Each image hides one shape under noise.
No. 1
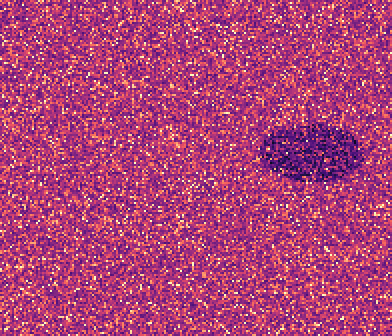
ellipse
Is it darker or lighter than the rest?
darker
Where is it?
middle right
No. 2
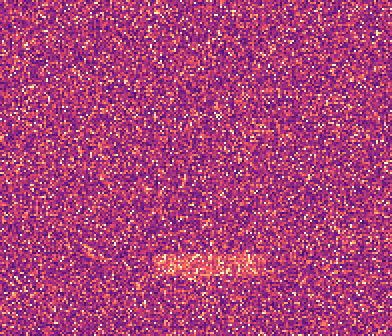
bar
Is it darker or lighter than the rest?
lighter
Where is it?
bottom middle
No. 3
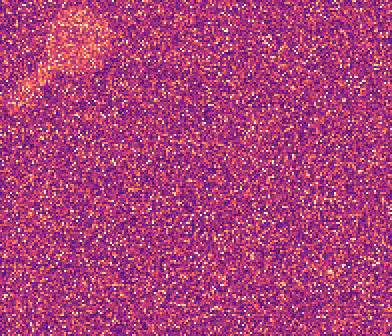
lollipop
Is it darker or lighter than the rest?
lighter
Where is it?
top left
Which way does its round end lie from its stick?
up and right
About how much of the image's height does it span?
a third
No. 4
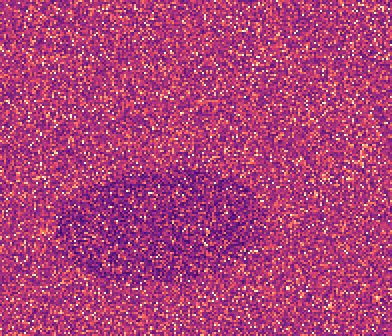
ellipse
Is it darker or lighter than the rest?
darker
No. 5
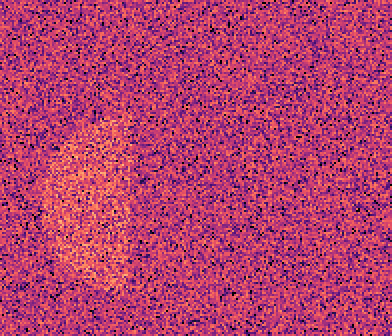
half disc
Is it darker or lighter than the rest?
lighter
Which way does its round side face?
left
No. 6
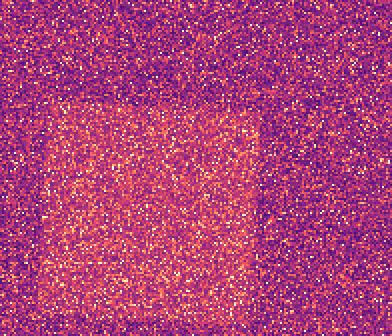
square
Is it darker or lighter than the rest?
lighter
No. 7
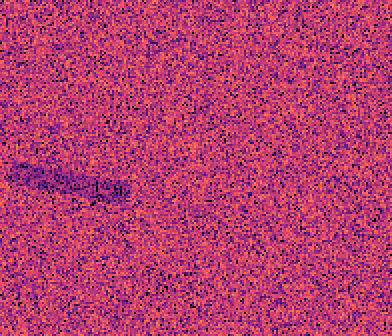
bar
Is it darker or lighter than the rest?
darker
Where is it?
middle left
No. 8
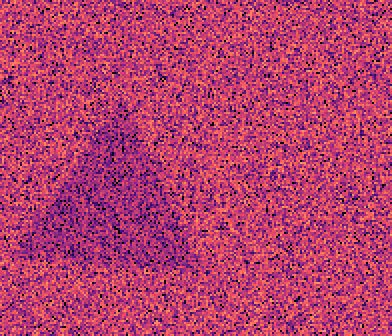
triangle
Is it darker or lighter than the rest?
darker
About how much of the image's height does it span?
half
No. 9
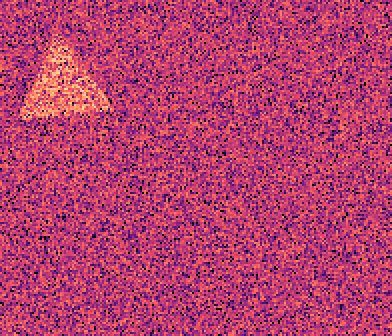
triangle
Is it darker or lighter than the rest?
lighter
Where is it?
top left
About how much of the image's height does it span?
a quarter
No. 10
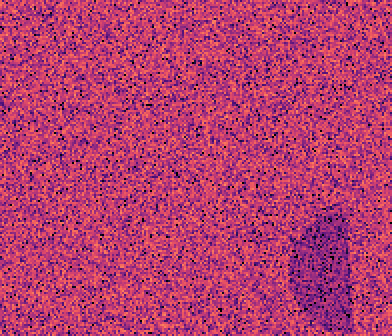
half disc
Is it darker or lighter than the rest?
darker
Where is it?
bottom right
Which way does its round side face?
left
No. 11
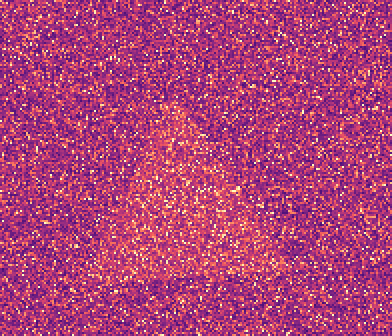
triangle
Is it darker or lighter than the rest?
lighter
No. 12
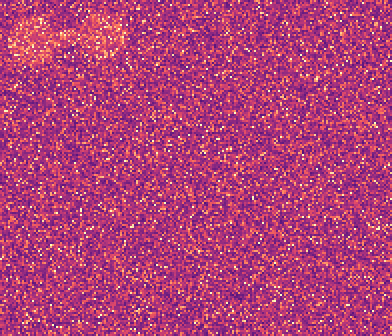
dumbbell
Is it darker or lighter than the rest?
lighter
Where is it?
top left
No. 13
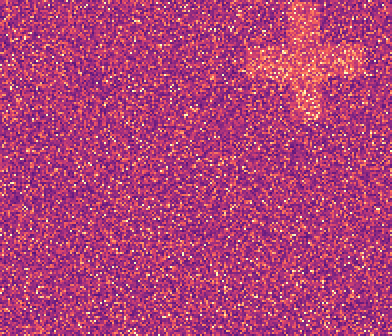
cross
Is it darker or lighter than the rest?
lighter
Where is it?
top right
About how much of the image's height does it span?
a third
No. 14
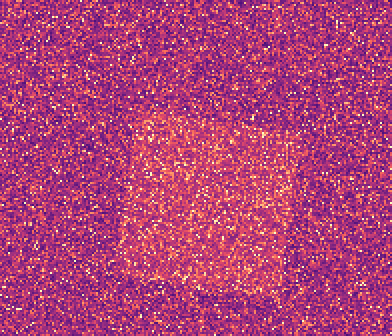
square
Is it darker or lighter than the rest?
lighter
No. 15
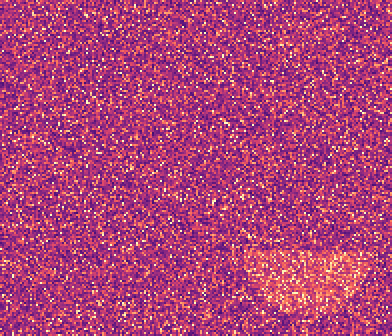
half disc
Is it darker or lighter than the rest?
lighter
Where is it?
bottom right
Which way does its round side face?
down
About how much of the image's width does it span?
a third
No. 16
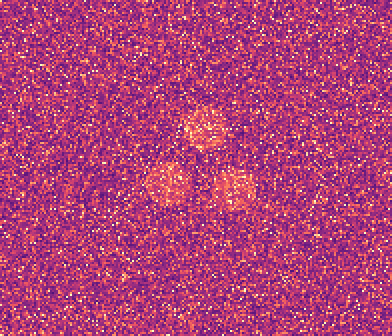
three dots
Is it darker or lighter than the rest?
lighter
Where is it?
centre
